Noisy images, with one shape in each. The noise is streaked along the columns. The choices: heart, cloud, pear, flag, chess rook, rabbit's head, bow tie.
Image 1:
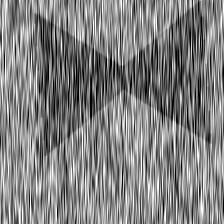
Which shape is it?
bow tie
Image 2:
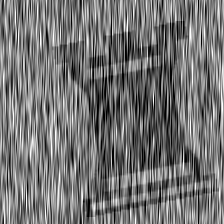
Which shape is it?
chess rook
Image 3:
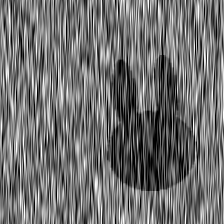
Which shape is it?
rabbit's head
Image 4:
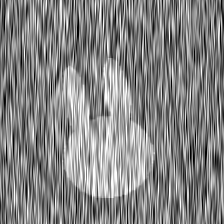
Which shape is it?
rabbit's head
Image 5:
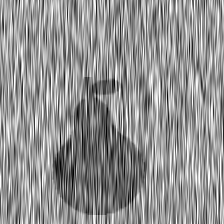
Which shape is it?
pear
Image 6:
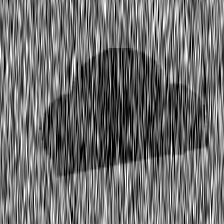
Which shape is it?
cloud
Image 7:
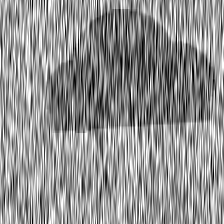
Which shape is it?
cloud
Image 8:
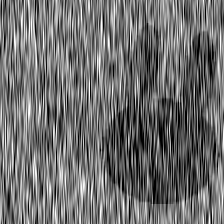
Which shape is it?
rabbit's head
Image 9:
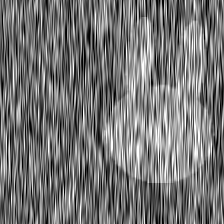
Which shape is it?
rabbit's head
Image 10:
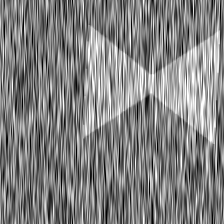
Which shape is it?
bow tie
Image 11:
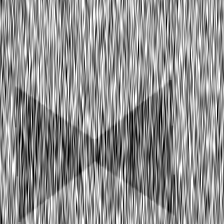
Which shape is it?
bow tie
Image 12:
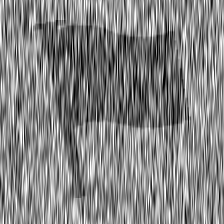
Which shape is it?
flag
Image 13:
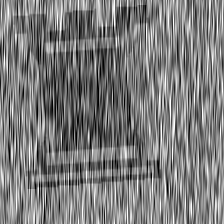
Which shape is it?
chess rook
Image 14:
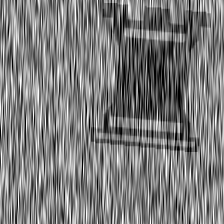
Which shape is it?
chess rook
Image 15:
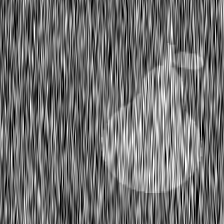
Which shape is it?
pear
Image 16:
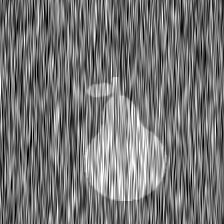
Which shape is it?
pear
